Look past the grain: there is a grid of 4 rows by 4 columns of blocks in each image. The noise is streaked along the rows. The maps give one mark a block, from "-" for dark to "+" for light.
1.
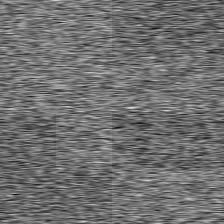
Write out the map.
+ + - -
+ + + +
- + - -
- - + +
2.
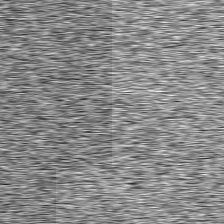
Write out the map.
- - + +
- - + +
- - + +
- + + +
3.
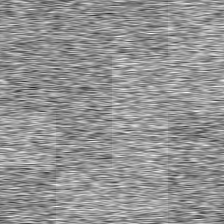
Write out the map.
- - - +
- - + +
+ - + -
- + + -
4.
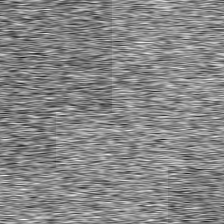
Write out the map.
- - + +
- - + +
- + + +
+ + + -
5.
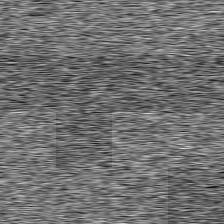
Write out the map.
+ + + +
- - - -
+ - + +
+ + + -
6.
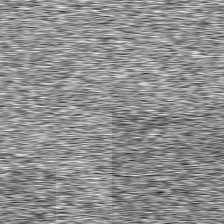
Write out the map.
+ + + +
+ + + +
+ + - -
- + - -
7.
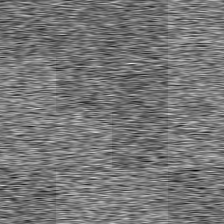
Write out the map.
- - - +
+ - - +
+ + - +
- + + -
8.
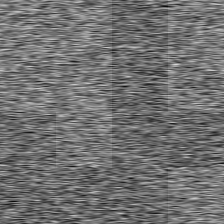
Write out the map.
+ + - +
+ + - +
- + - -
- - - +
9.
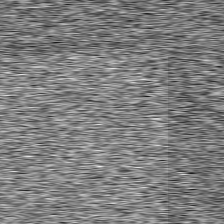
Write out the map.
- - - -
+ + + -
+ + + -
+ + + -
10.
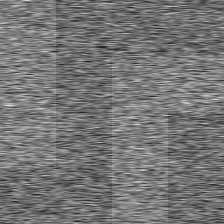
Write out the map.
+ - - -
+ - + +
+ - + -
- - + -
